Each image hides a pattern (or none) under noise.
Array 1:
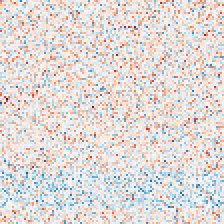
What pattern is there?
one horizontal stripe
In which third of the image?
bottom
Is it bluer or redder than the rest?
bluer
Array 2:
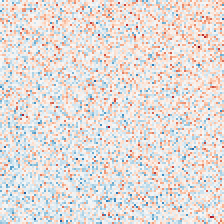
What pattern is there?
a smooth slope
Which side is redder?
top right
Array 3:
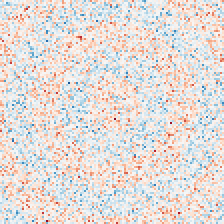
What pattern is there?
rings round one point
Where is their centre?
centre
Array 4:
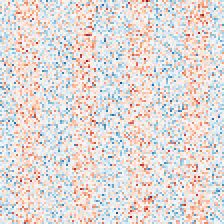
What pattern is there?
vertical stripes
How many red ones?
4
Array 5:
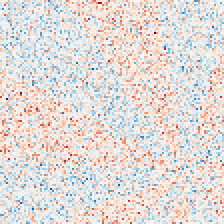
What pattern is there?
spokes from one point
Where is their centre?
bottom right
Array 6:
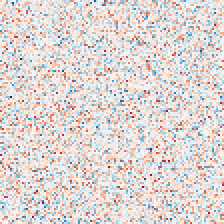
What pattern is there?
only noise
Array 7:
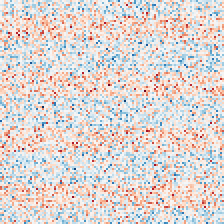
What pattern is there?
horizontal stripes
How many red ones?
4
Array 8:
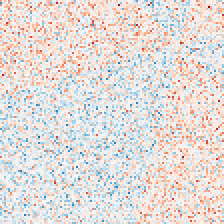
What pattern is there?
spokes from one point
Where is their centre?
top right
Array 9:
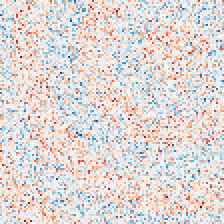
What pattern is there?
rings round one point
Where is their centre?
top right
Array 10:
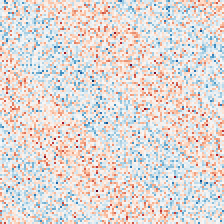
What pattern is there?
diagonal stripes
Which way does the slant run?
top left to bottom right
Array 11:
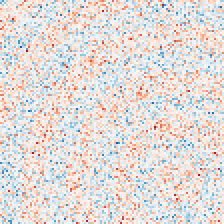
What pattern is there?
rings round one point
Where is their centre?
bottom right
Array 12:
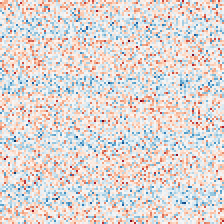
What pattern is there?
horizontal stripes
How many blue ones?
4
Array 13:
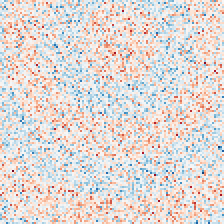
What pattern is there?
rings round one point
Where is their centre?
top middle
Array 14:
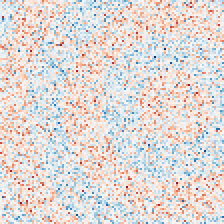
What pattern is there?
rings round one point
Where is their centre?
middle right
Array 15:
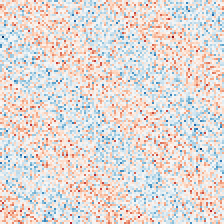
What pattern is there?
diagonal stripes
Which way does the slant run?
top left to bottom right
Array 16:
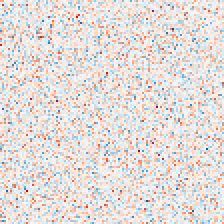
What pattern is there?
only noise
